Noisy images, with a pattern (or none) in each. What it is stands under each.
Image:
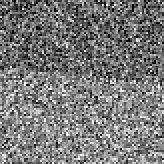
a sharp edge
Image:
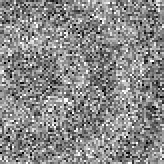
rings round one point
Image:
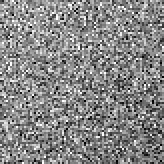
a smooth slope
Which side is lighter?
top left
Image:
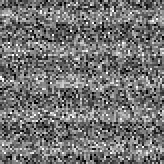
horizontal stripes
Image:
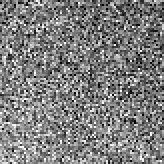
a smooth slope
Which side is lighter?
bottom left
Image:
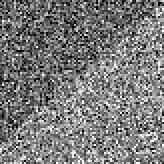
a sharp edge
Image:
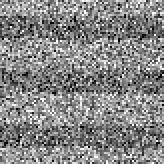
horizontal stripes
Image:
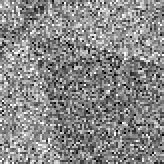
spokes from one point
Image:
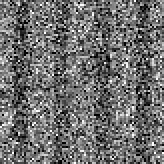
vertical stripes
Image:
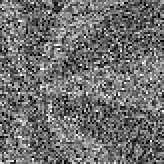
spokes from one point
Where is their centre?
middle left
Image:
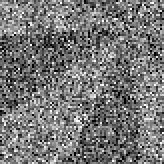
spokes from one point
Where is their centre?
top right
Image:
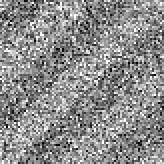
diagonal stripes
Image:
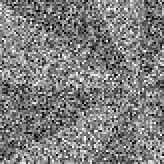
spokes from one point
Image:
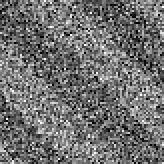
diagonal stripes
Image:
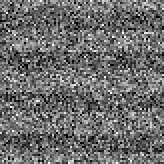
horizontal stripes
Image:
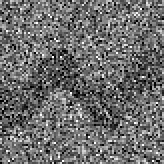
a wavy band
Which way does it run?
left to right
